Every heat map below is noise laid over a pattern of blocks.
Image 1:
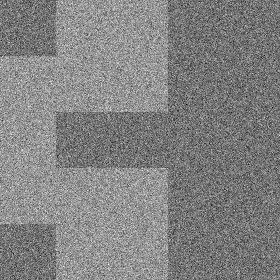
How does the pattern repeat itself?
top and bottom mirror each other
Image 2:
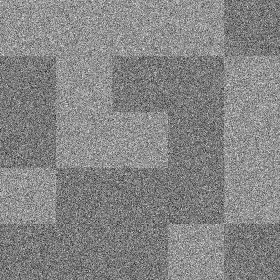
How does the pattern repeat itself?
no symmetry
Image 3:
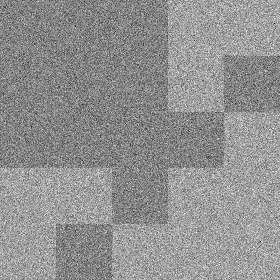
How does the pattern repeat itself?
mirrored about the diagonal from the top left
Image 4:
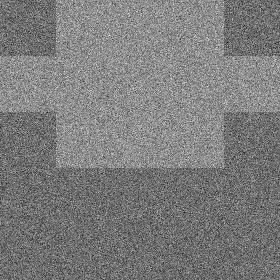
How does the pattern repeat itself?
left and right mirror each other
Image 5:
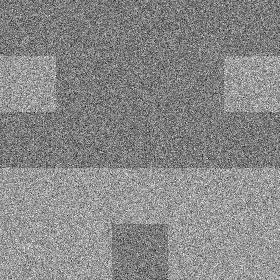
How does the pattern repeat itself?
left and right mirror each other
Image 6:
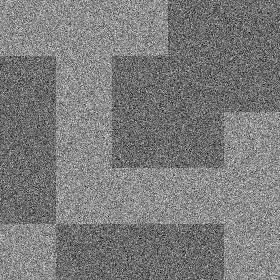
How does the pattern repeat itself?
mirrored about the diagonal from the bottom left
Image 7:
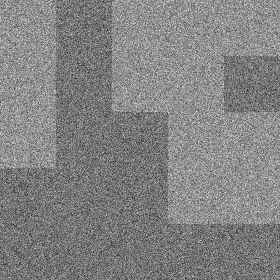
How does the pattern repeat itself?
no symmetry
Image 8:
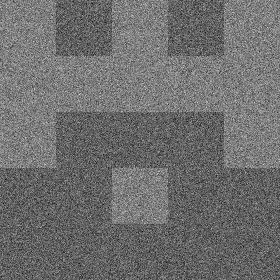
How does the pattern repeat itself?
left and right mirror each other
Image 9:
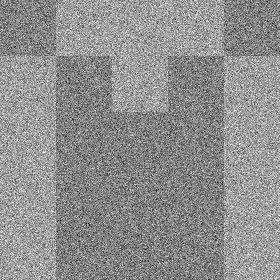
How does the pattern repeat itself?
left and right mirror each other
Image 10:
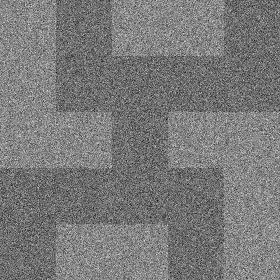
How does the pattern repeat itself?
the same after a half turn
